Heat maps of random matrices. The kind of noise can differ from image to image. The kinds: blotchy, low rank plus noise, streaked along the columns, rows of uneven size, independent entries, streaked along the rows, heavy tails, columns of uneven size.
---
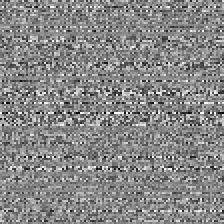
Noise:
rows of uneven size
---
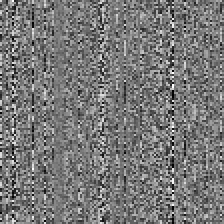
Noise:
columns of uneven size
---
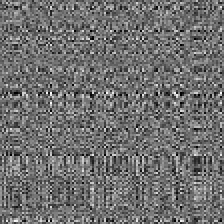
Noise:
low rank plus noise
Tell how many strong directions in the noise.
two
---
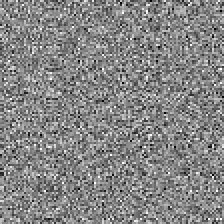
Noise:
low rank plus noise
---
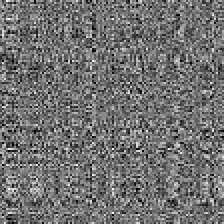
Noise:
low rank plus noise
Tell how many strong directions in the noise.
three or four
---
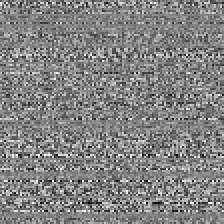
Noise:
rows of uneven size
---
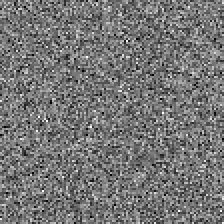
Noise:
independent entries
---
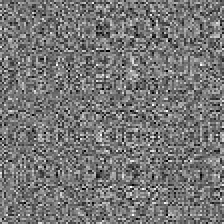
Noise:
low rank plus noise
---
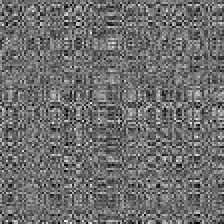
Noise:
low rank plus noise
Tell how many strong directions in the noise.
two
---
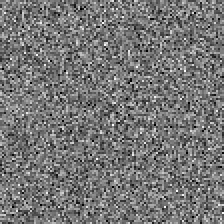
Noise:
independent entries
